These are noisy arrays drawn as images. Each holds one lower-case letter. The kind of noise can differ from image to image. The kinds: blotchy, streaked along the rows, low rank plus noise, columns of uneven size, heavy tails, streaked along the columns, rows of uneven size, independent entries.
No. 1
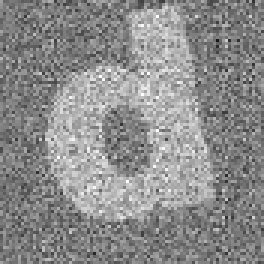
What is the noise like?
low rank plus noise
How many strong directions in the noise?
three or four
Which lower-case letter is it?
d
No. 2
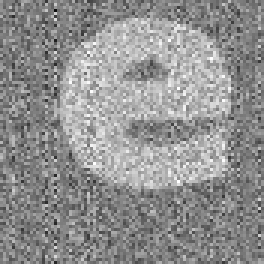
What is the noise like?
columns of uneven size
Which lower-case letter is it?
e
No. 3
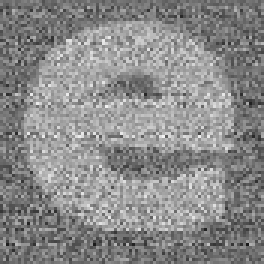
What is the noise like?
rows of uneven size
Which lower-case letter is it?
e
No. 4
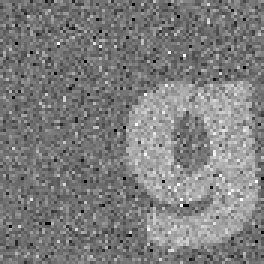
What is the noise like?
heavy tails
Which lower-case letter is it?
g
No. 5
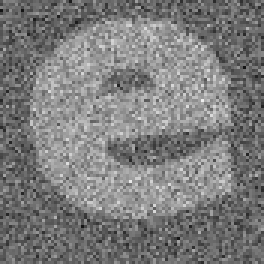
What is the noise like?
independent entries
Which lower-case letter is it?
e
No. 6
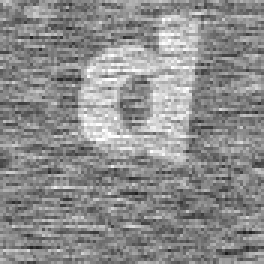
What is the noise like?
streaked along the rows
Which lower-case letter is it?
d
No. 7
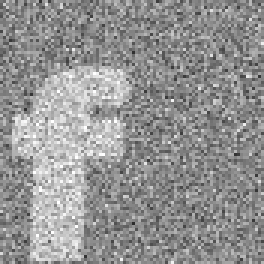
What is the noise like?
independent entries
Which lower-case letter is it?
f
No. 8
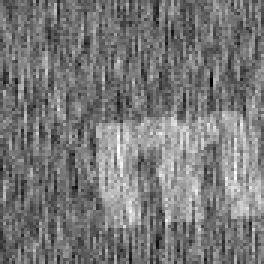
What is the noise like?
streaked along the columns
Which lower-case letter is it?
m
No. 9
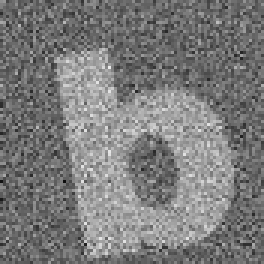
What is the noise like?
low rank plus noise
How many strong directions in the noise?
three or four
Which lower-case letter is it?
b
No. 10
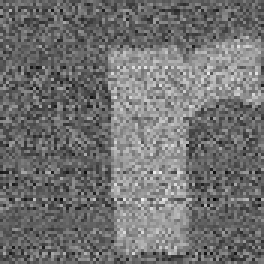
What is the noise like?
rows of uneven size
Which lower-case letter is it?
r
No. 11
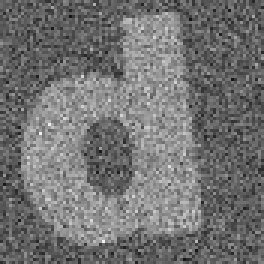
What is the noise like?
independent entries
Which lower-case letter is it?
d
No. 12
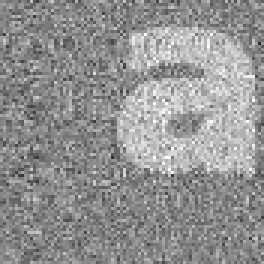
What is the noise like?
low rank plus noise
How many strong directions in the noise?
five to eight
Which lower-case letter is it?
a
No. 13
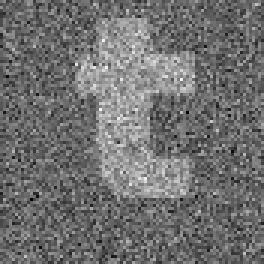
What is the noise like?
independent entries
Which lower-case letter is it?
t
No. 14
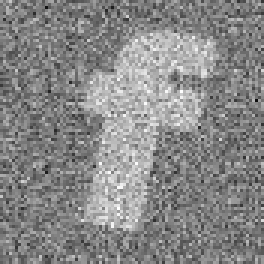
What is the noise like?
low rank plus noise
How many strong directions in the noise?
one
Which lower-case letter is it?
f
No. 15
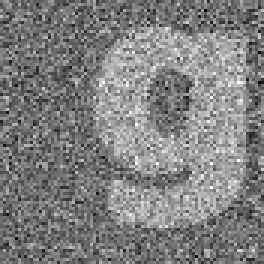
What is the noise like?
low rank plus noise
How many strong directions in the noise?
three or four
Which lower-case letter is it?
g
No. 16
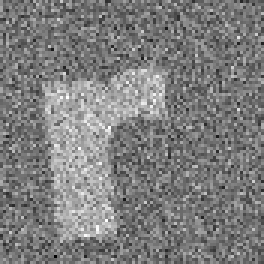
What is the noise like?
independent entries
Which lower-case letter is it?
r
